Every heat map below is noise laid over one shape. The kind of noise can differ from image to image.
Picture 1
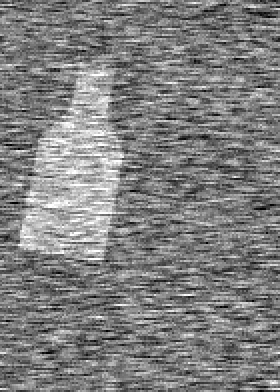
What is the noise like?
streaked along the rows
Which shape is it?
bottle
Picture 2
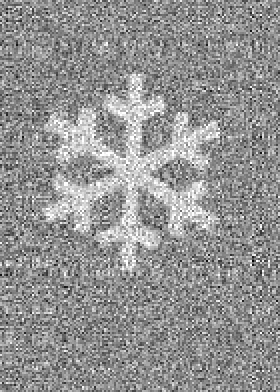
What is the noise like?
low rank plus noise
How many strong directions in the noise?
three or four
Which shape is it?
snowflake
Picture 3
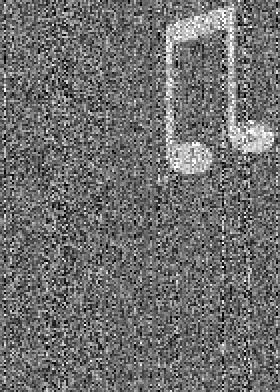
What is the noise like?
columns of uneven size
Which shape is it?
pair of musical notes
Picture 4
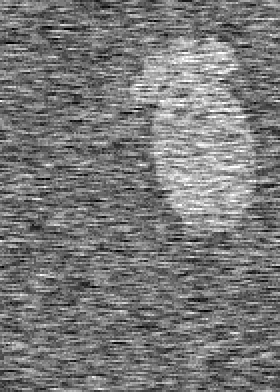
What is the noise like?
streaked along the rows
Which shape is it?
footprint
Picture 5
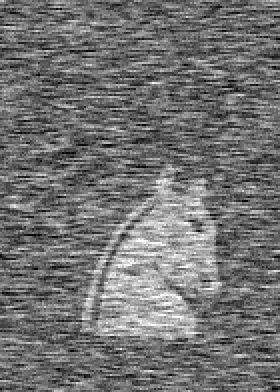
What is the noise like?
streaked along the rows
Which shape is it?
chess knight
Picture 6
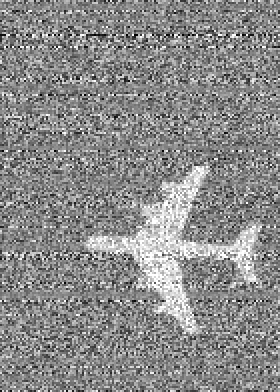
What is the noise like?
rows of uneven size
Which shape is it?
airplane
